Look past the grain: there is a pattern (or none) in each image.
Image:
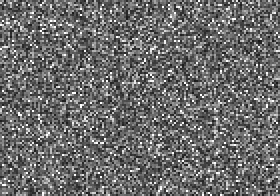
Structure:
only noise
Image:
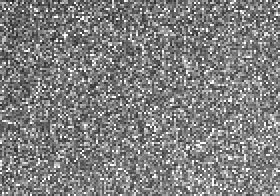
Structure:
a smooth slope
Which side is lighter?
bottom right
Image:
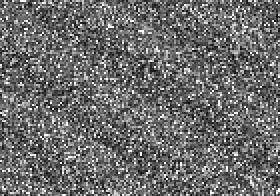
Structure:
diagonal stripes
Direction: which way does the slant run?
top left to bottom right
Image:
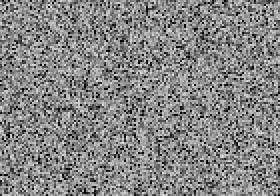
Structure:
only noise
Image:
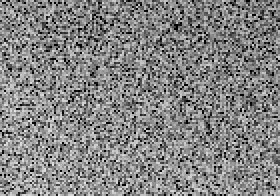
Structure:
a smooth slope
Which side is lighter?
bottom left
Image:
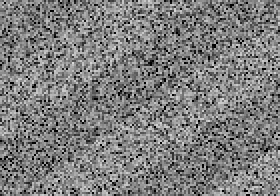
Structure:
diagonal stripes
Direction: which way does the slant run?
bottom left to top right
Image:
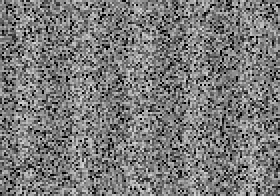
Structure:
vertical stripes
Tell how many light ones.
5
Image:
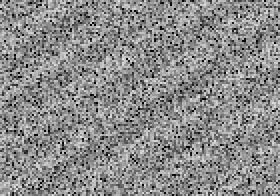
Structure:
diagonal stripes
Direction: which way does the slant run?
bottom left to top right
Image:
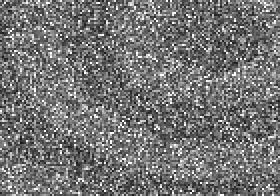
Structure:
rings round one point
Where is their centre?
top right
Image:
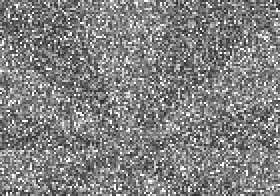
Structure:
spokes from one point
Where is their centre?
bottom middle
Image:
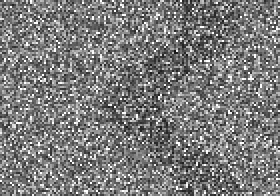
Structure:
a wavy band
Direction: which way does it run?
top to bottom
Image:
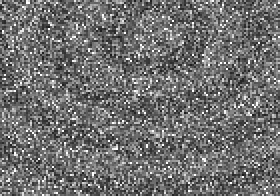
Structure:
rings round one point
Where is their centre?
top middle
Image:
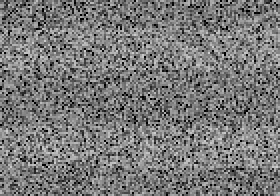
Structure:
horizontal stripes
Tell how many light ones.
2
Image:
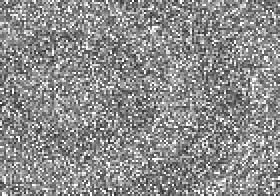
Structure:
rings round one point
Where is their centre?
middle left
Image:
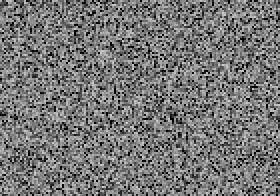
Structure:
only noise
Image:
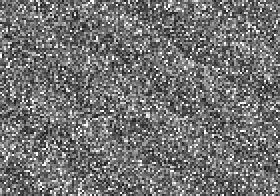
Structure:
diagonal stripes
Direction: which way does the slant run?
top left to bottom right
